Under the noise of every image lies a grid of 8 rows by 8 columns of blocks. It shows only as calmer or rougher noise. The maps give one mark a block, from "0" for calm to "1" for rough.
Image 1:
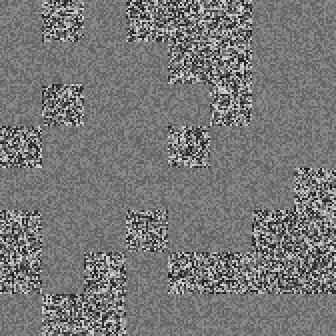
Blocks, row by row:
0 1 0 1 1 1 0 0
0 0 0 0 1 1 0 0
0 1 0 0 0 1 0 0
1 0 0 0 1 0 0 0
0 0 0 0 0 0 0 1
1 0 0 1 0 0 1 1
1 0 1 0 1 1 1 1
0 1 1 0 0 0 0 0
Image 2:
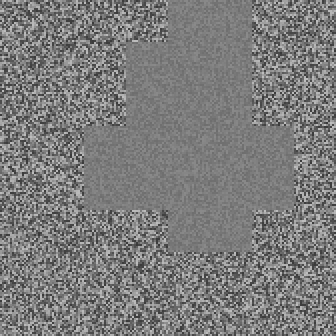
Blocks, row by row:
1 1 1 1 0 0 1 1
1 1 1 0 0 0 1 1
1 1 1 0 0 0 1 1
1 1 0 0 0 0 0 1
1 1 0 0 0 0 0 1
1 1 1 1 0 0 1 1
1 1 1 1 1 1 1 1
1 1 1 1 1 1 1 1
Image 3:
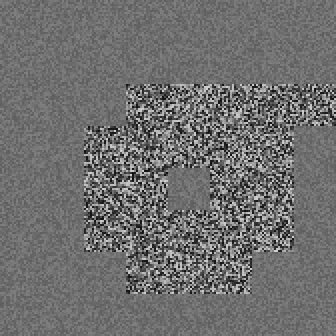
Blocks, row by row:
0 0 0 0 0 0 0 0
0 0 0 0 0 0 0 0
0 0 0 1 1 1 1 1
0 0 1 1 1 1 1 0
0 0 1 1 0 1 1 0
0 0 1 1 1 1 1 0
0 0 0 1 1 1 0 0
0 0 0 0 0 0 0 0
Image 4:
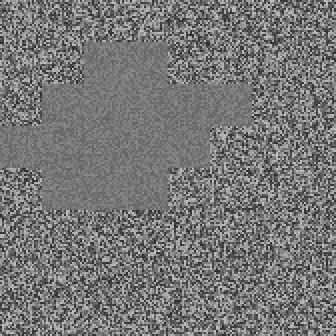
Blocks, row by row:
1 1 1 1 1 1 1 1
1 1 0 0 1 1 1 1
1 0 0 0 0 0 1 1
0 0 0 0 0 1 1 1
1 0 0 0 1 1 1 1
1 1 1 1 1 1 1 1
1 1 1 1 1 1 1 1
1 1 1 1 1 1 1 1
